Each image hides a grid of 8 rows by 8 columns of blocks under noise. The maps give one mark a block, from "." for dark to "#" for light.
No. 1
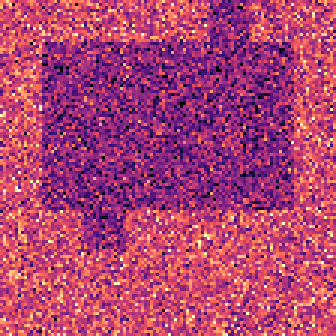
# # # # # . # #
# . . . . . . #
# . . . . . . #
# . . . . . . #
# . . . . . . #
# # . # # # # #
# # # # # # # #
# # # # # # # #
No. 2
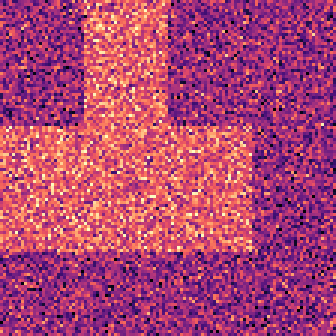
. . # # . . . .
. . # # . . . .
. . # # . . . .
# # # # # # . .
# # # # # # . .
# # # # # # . .
. . . . . . . .
. . . . . . . .
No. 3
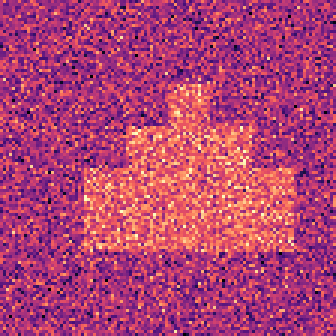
. . . . . . . .
. . . . . . . .
. . . . # . . .
. . . # # # . .
. . # # # # # .
. . # # # # # .
. . . . . . . .
. . . . . . . .
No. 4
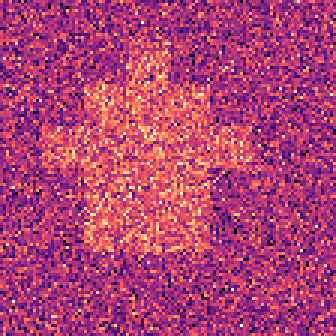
. . . . . . . .
. . . # . . . .
. . # # # . . .
. # # # # # . .
. . # # # . . .
. . # # # . . .
. . . . . . . .
. . . . . . . .
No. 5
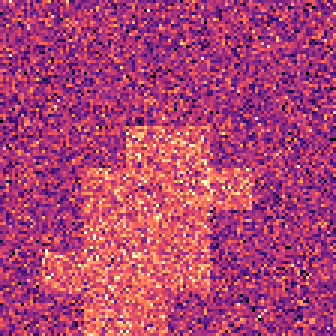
. . . . . . . .
. . . . . . . .
. . . . . . . .
. . . # # . . .
. . # # # # . .
. . # # # . . .
. # # # # . . .
. . # # . . . .
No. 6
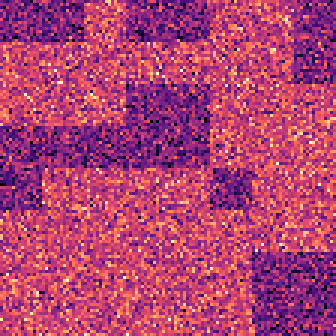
. . # . . # # .
# # # # # # # .
# # # . . # # #
. . . . . # # #
. # # # # . # #
# # # # # # # #
# # # # # # . .
# # # # # # . .
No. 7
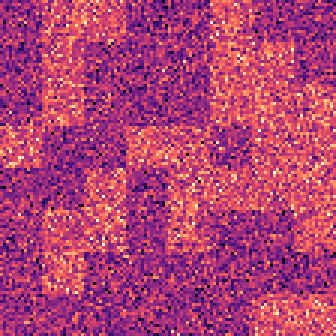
. # # . . # . .
. # . . . # # .
. # . . . # # #
# . . # # . # #
. . # . # # # #
. # # . # . . #
. # . . . . . .
. . . . . . # #
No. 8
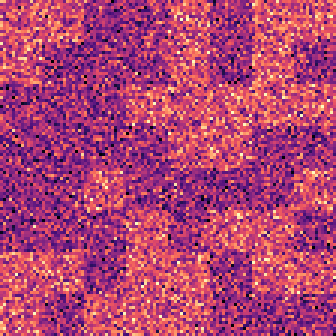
# # . . # . # #
# . . . # . # .
. . . # # # # #
. . . . # # . .
. . # . . . . #
. . . # . # # .
# # . # # . # #
# . # # # . . .
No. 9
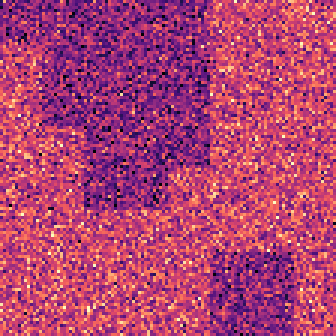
. . . . . # # #
# . . . . # # #
# . . . . # # #
# # . . . # # #
# # . . # # # #
# # # # # # # #
# # # # # . . #
# # # # # . . #
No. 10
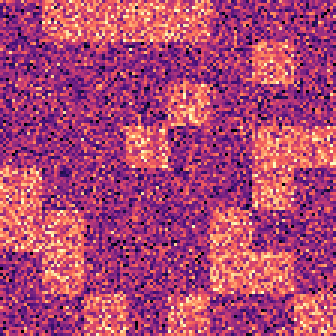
. # # # # . . .
. . . . . . # .
. . . . # . . .
. . . # . . # #
# . . . . . # .
# # . . . # . .
. # . . . # # .
. . # . # . . #
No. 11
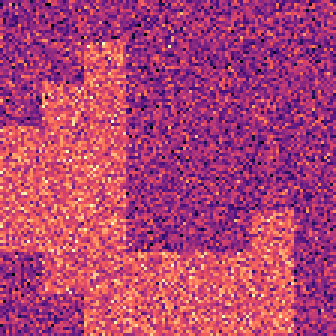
. . . . . . . .
. . # . . . . .
. # # . . . . .
# # # . . . . .
# # # . . . . .
# # # . . . # .
. # # # # # # .
. . # # # # # .
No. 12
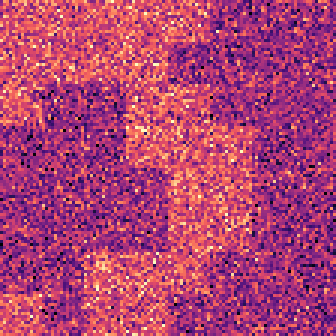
# # # # # . . .
# # # # . . . .
# . . # # . . .
. . . # # # . .
. . . . # # . .
. . . . # # . .
. . # # # . . .
# . # # . . . .
